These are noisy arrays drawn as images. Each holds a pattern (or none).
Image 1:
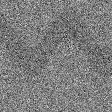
a wavy band
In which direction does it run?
left to right
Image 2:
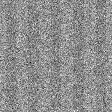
vertical stripes
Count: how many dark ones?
5
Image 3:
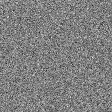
only noise
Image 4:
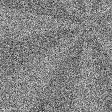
spokes from one point
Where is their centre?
top right
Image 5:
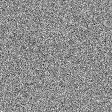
only noise
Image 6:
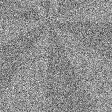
spokes from one point
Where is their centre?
top middle
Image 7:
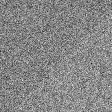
a sharp edge
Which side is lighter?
bottom right
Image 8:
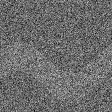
a wavy band
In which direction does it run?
left to right
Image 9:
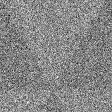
spokes from one point
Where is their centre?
bottom middle
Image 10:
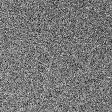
a smooth slope
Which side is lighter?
bottom left
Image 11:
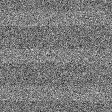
horizontal stripes
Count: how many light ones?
3
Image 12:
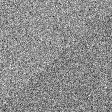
a sharp edge
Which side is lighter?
top left
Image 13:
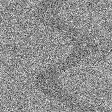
a wavy band
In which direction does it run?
top to bottom
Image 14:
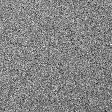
a smooth slope
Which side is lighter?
top left
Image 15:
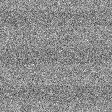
horizontal stripes
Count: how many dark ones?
3
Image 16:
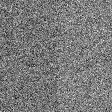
a sharp edge
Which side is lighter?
right
